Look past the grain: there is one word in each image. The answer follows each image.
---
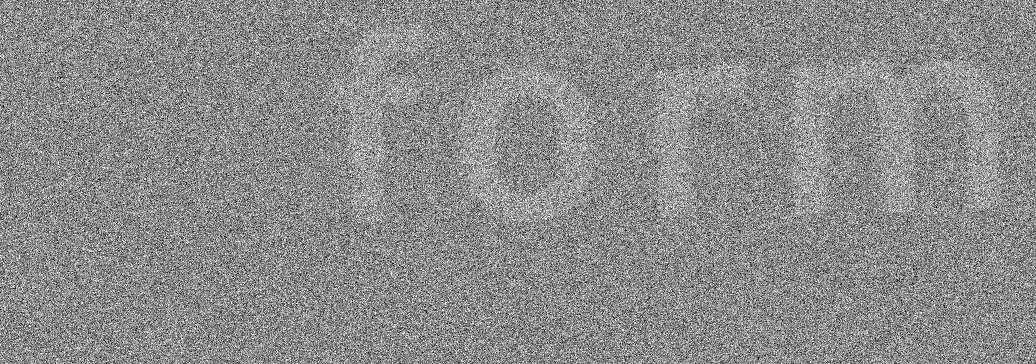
form
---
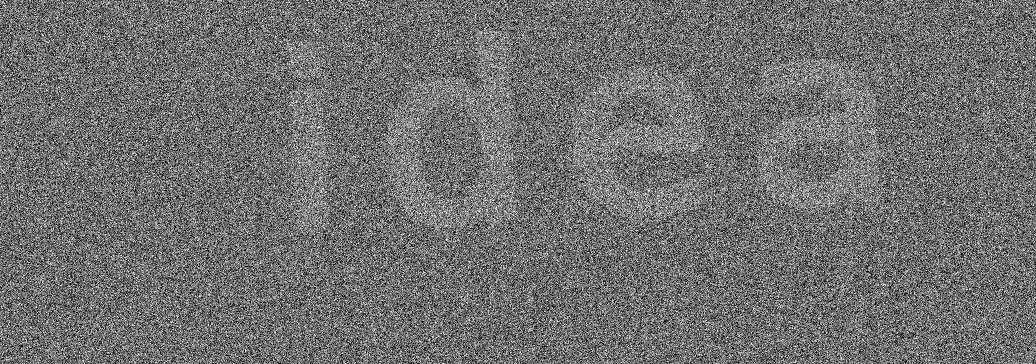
idea
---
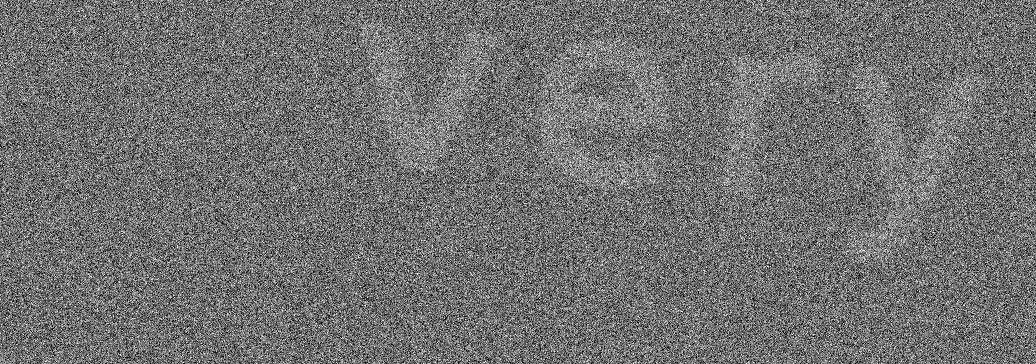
very
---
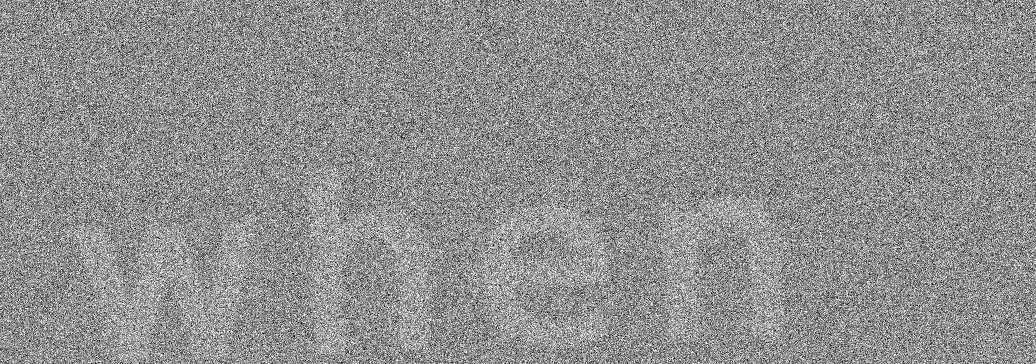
when
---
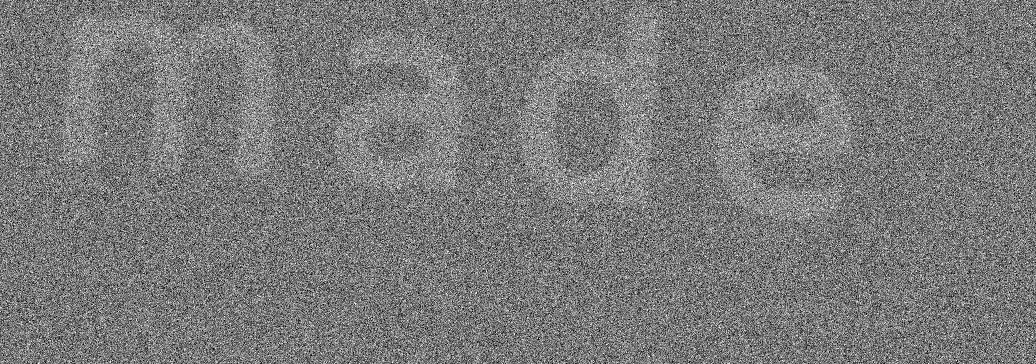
made
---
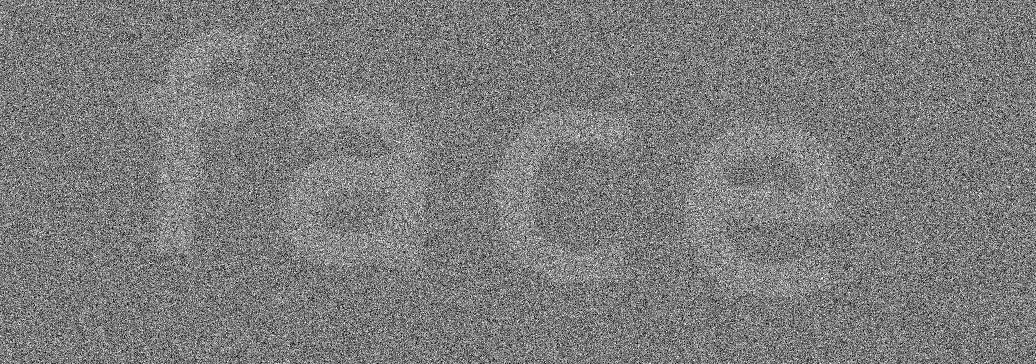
face
